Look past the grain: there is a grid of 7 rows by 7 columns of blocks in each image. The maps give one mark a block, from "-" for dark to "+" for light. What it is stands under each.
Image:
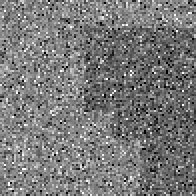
+++++++
+++----
+++----
+++----
++++---
+++++--
+++++--
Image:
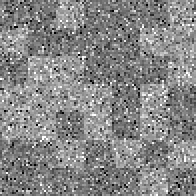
--+---+
+----++
-++---+
++++-+-
++-+-+-
--+-+-+
-----+-
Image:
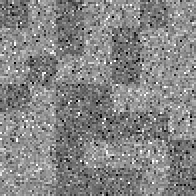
-+-++-+
++-+-++
+-++-++
-+--+++
++----+
++-+++-
++---+-
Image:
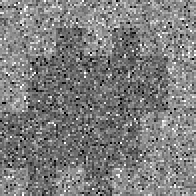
+++++++
++-+-++
+-----+
+-----+
-----++
-----++
+-+-+++
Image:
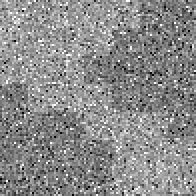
+++++--
++++---
+++----
-+++---
---+++-
----+++
----+++
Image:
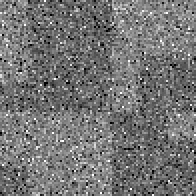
+---+++
+---+++
+---+--
----+--
++++--+
++++---
-+++---
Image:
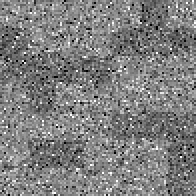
+++++-+
-+++---
----+++
+-+++++
++++---
+--+++-
++++++-
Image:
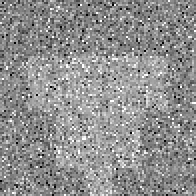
-------
-------
-+++++-
-+++++-
--+++--
--+++--
---+---
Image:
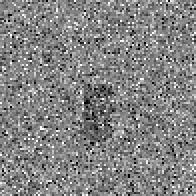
+++++++
+++++++
+++++++
+++-+++
+++-+++
+++++++
+++++++
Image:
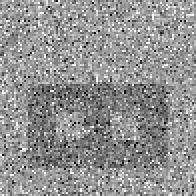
+++++++
+++++++
+++++++
+-----+
+-+-+-+
+-----+
+++++++
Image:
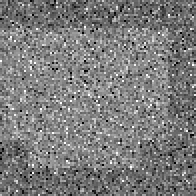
-------
++++++-
++++++-
++++++-
++++++-
-++++--
-------
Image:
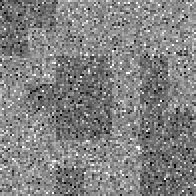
--+++++
-++++++
++--+-+
+---+-+
++--+--
+++++--
++-++--
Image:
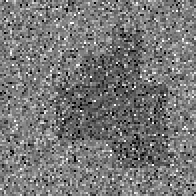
+++++++
++++-++
+++--++
++----+
++----+
++++--+
+++++++
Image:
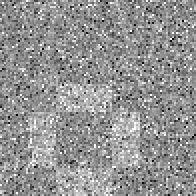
-------
-------
-------
--++---
-+--+--
-+--+--
--++---
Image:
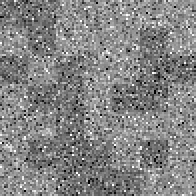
--+++++
+-+++-+
-+-++--
+--+--+
++-++++
+---+-+
++---++
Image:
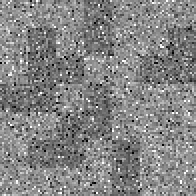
+++-+++
+-+-++-
+--++--
--+-+++
++--+++
+--+-++
++++-++
